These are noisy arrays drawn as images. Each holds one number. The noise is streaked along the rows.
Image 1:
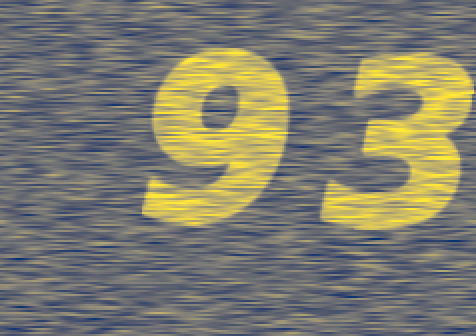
93
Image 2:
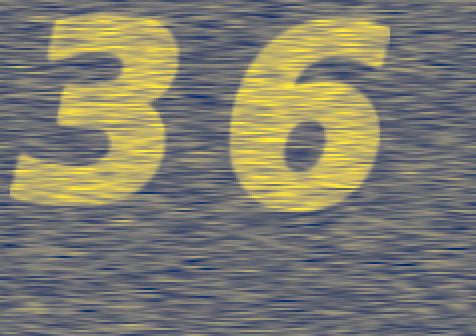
36
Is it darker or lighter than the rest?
lighter
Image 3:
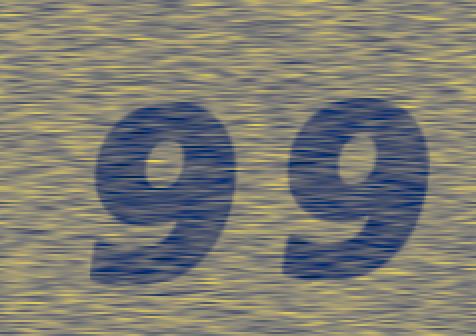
99
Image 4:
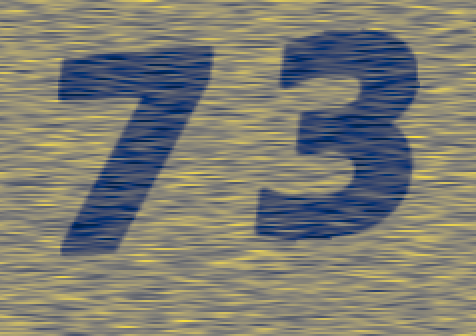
73
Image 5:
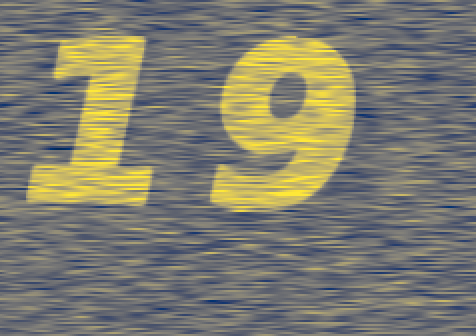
19
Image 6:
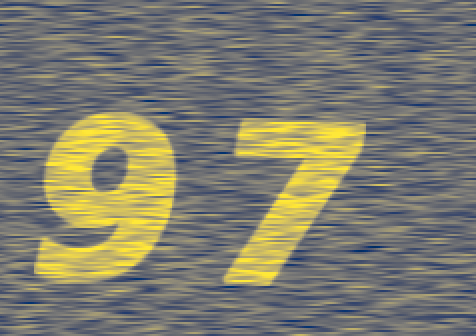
97
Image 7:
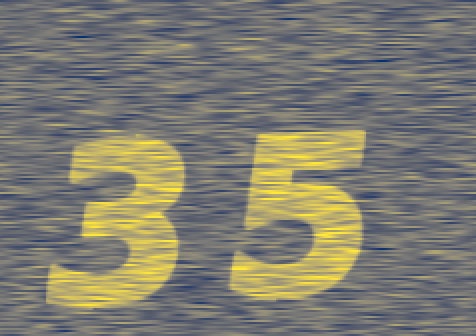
35
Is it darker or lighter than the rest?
lighter
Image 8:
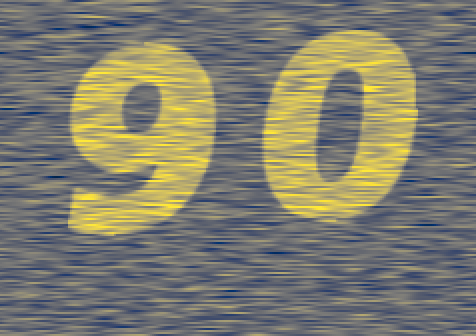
90
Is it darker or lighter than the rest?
lighter
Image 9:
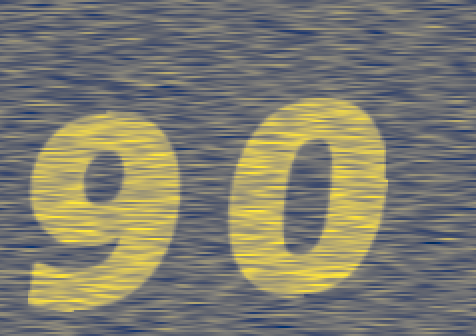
90
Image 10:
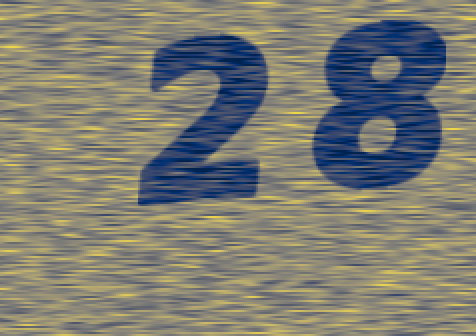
28
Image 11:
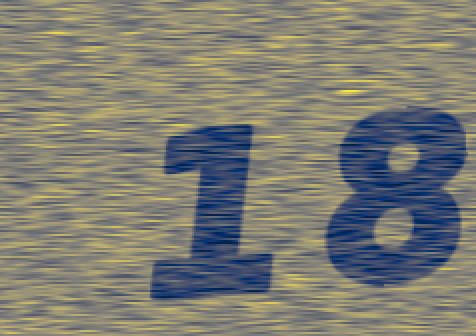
18
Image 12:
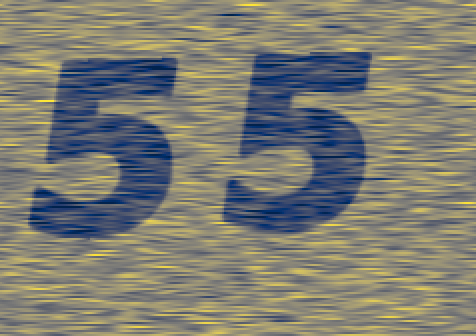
55
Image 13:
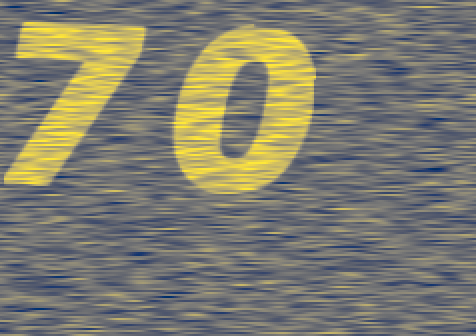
70
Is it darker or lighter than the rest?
lighter
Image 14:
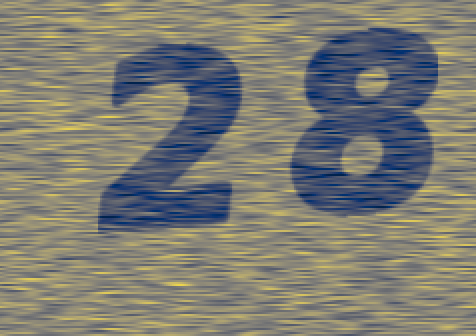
28
